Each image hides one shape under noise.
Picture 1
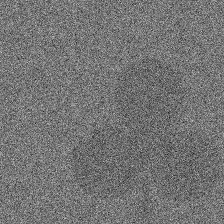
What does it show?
dark club
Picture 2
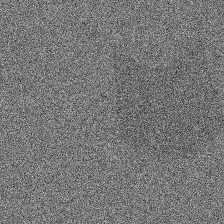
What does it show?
dark cat's head
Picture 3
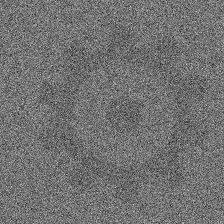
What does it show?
dark gear
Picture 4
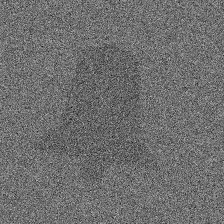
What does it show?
dark bell
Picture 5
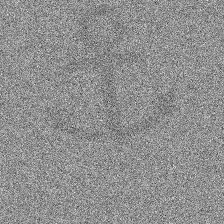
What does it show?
dark anchor
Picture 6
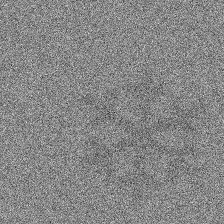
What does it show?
dark snowflake
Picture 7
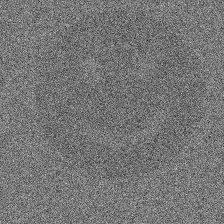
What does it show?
dark smiling face
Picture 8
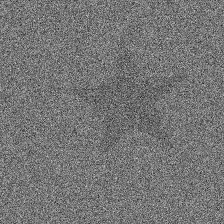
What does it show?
dark star
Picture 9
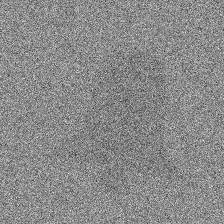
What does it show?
dark bell
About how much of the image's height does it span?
two thirds
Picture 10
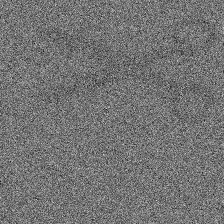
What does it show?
dark pair of scissors
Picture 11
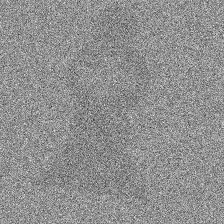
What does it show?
dark chess bishop
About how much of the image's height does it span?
nearly all
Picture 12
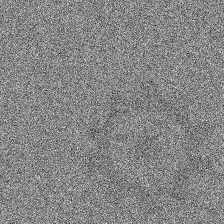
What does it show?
dark gear
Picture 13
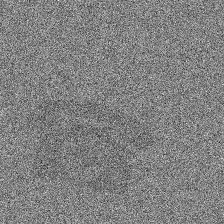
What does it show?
dark telephone
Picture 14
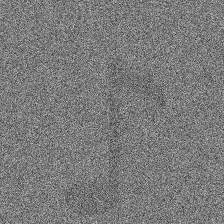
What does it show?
dark musical note
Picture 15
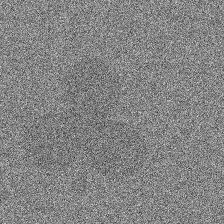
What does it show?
dark club
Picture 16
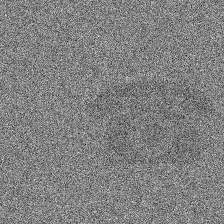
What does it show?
dark telephone
